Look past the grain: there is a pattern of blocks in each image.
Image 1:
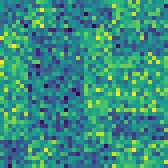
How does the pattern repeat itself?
top and bottom mirror each other
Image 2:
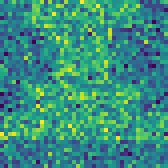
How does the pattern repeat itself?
left and right mirror each other
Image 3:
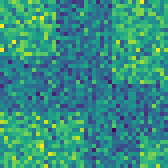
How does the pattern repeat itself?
mirrored about the diagonal from the top left
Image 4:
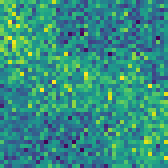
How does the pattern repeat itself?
the same after a half turn
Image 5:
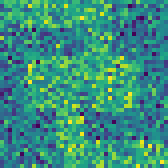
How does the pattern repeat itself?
the same after a half turn
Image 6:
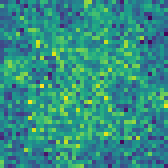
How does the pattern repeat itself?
the same after a half turn
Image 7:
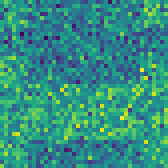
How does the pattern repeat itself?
left and right mirror each other
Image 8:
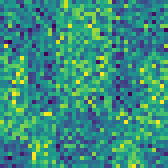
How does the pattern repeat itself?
left and right mirror each other
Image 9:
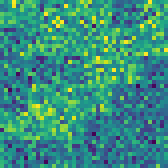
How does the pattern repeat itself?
no symmetry
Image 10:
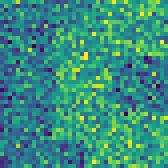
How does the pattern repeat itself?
top and bottom mirror each other
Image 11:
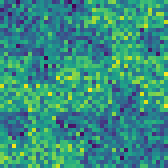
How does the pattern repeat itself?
the same after a half turn
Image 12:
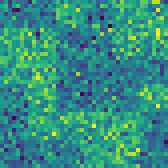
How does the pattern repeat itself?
mirrored about the diagonal from the bottom left
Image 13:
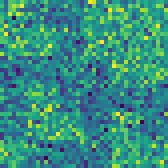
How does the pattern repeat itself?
mirrored about the diagonal from the bottom left
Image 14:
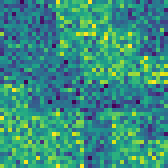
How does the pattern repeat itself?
no symmetry
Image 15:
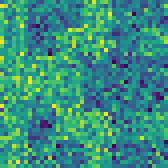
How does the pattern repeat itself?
top and bottom mirror each other
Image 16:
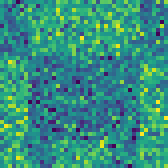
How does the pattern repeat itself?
left and right mirror each other
